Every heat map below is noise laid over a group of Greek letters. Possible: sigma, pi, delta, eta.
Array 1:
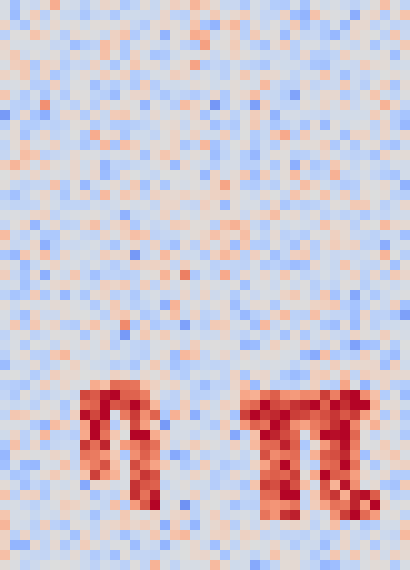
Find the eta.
bottom left
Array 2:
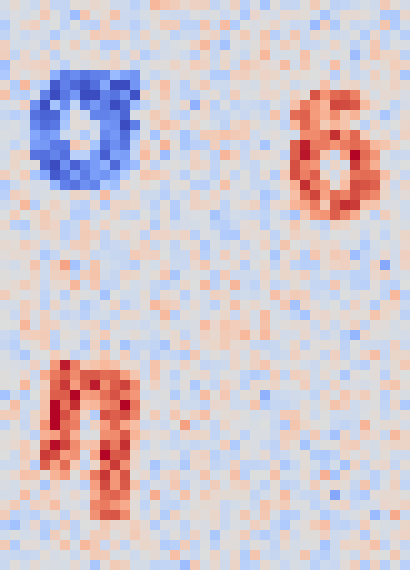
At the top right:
delta
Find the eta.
bottom left
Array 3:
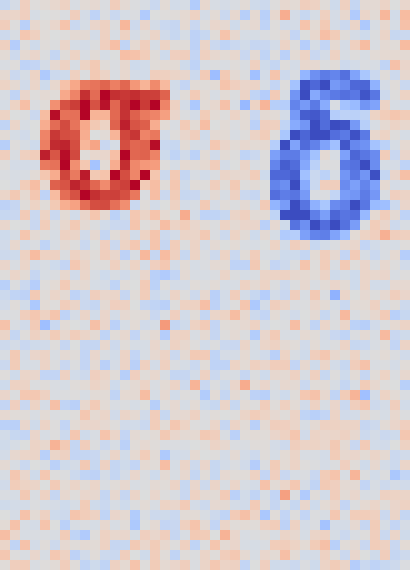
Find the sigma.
top left
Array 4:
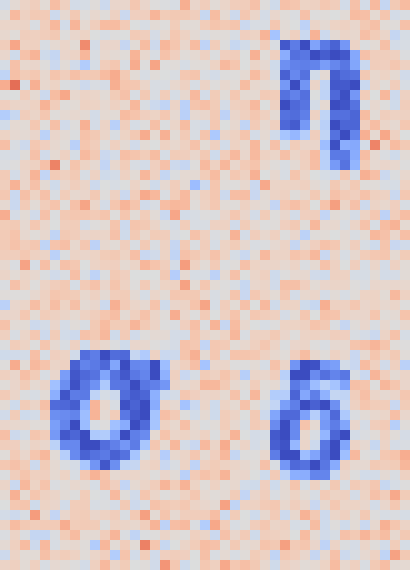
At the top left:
nothing
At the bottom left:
sigma
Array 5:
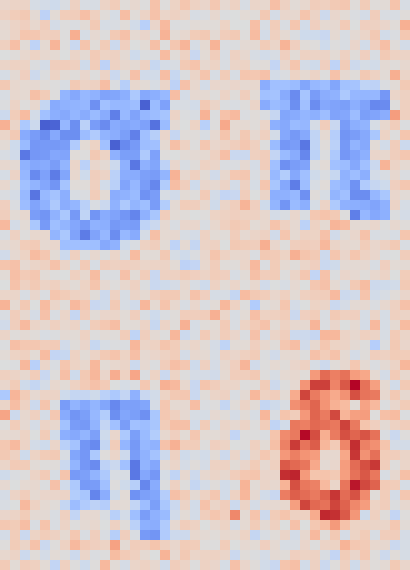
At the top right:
pi
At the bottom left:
eta
